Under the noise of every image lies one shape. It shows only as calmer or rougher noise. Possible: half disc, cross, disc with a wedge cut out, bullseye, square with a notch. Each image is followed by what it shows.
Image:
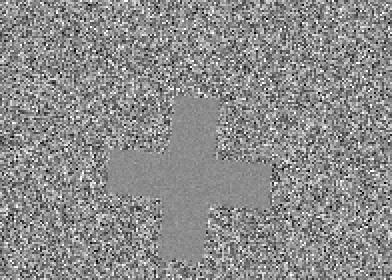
cross
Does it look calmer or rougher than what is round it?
calmer
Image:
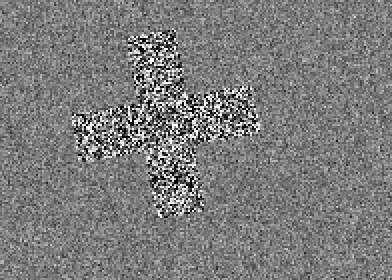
cross
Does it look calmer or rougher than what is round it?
rougher
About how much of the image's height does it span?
two thirds
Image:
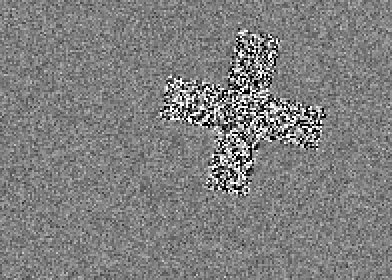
cross
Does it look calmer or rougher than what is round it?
rougher
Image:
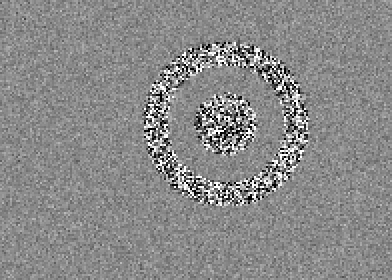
bullseye
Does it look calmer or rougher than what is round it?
rougher
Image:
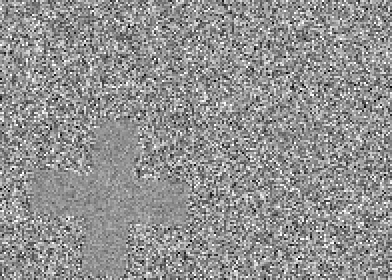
cross
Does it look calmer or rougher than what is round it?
calmer
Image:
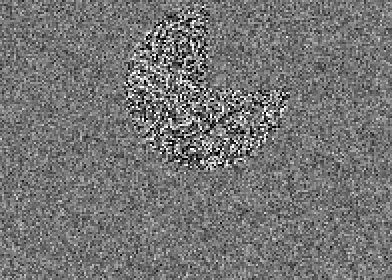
disc with a wedge cut out
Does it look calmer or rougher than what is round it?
rougher
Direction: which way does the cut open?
up and right
